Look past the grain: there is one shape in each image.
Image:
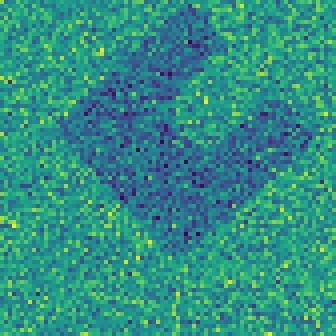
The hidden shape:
square with a notch
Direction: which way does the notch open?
up and right
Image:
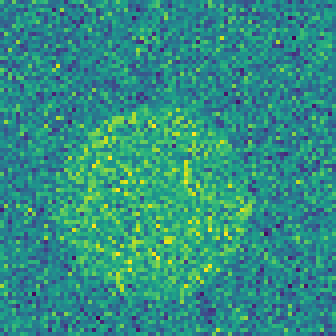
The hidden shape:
disc
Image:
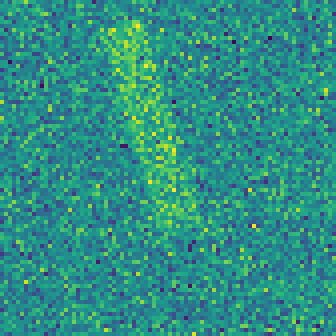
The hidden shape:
bar
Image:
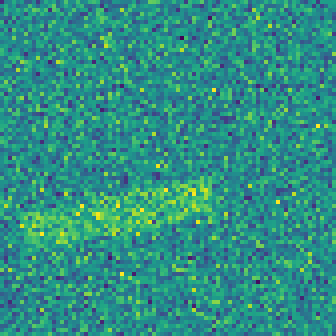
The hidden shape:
bar
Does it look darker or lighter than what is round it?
lighter
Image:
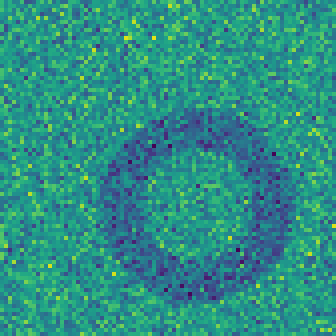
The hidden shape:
ring
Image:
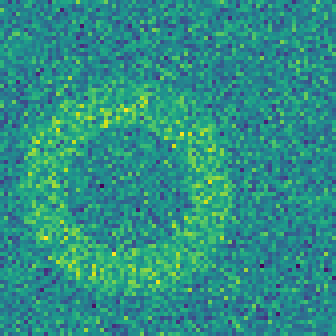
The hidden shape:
ring
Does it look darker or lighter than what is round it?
lighter
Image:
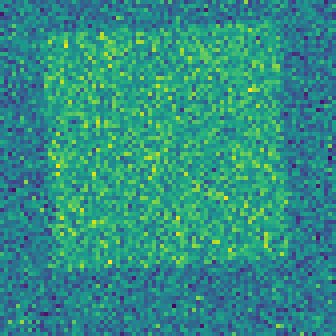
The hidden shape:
square
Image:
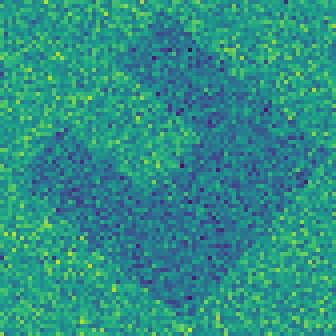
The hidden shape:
square with a notch
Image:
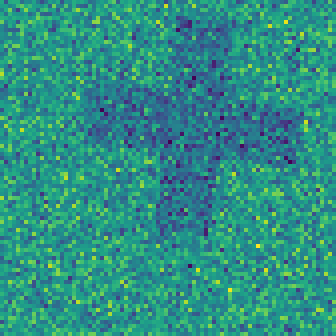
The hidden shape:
cross
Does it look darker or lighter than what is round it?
darker
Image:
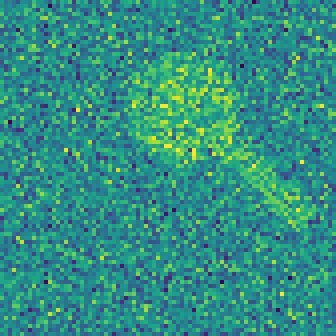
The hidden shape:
lollipop
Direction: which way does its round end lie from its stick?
up and left
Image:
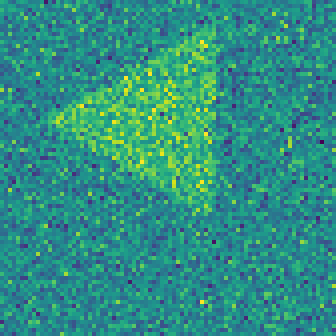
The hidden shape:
triangle
